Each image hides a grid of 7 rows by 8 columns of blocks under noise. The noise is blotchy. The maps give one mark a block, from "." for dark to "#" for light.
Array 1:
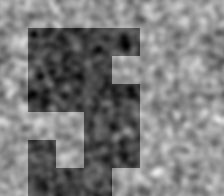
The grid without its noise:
# # # # # # # #
# . . . . # # #
# . . . # # # #
# . . . . # # #
# # # . . # # #
# . # . . # # #
# . . . # # # #
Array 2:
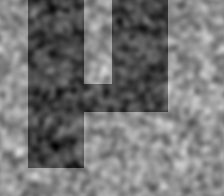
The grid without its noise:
# . . # . . # #
# . . # . . # #
# . . # . . # #
# . . . . . # #
# . . # # # # #
# . . # # # # #
# # # # # # # #
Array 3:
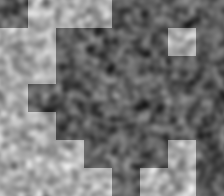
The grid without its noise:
. # # # . . . .
# # . . . . # .
# # . . . . . .
# . . . . . . .
# # . . . . . .
# # # . . . # .
# # # # . # # .
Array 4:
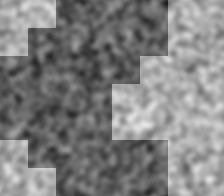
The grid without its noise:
# # . . . . # #
# . . . . . # #
. . . . . # # #
. . . . # # # #
. . . . # # # #
# . . . . . # #
# # . . . . # #
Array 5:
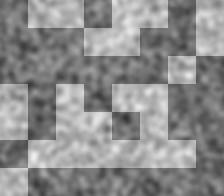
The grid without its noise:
. # # . # # . #
. . . # # . . #
. . . . . . # .
# . # . # # . .
# . # # . # . .
. # # # # # # .
# . . . . . . .
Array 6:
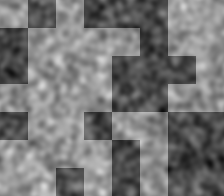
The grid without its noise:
# . # . . . # #
. # # # # . # #
. # # # . . . #
# # # # . . # #
. # # . # # . .
# # # # . # . .
# # . # . # . .
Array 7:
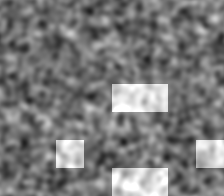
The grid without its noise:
. . . . . . . .
. . . . . . . .
. . . . . . . .
. . . . # # . .
. . . . . . . .
. . # . . . . #
. . . . # # . .
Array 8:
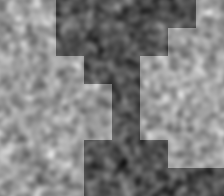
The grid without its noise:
# # . . . . . #
# # . . . . # #
# # # . . # # #
# # # # . # # #
# # # # . # # #
# # # . . . # #
# # # . . . . .
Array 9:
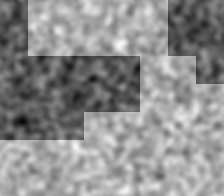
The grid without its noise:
. # # # # # . .
. # # # # # . .
. . . . . # # .
. . . . . # # #
. . . # # # # #
# # # # # # # #
# # # # # # # #
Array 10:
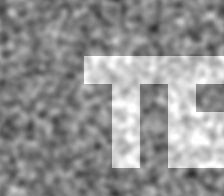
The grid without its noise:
. . . . . . . .
. . . . . . . .
. . . # # # # #
. . . . # . # .
. . . . # . # #
. . . . # . # #
. . . . . . . .
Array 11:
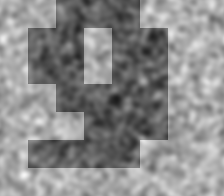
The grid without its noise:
# # . . . # # #
# . . # . . # #
# . . # . . # #
# # . . . . # #
# # # . . . # #
# . . . . # # #
# # # # # # # #
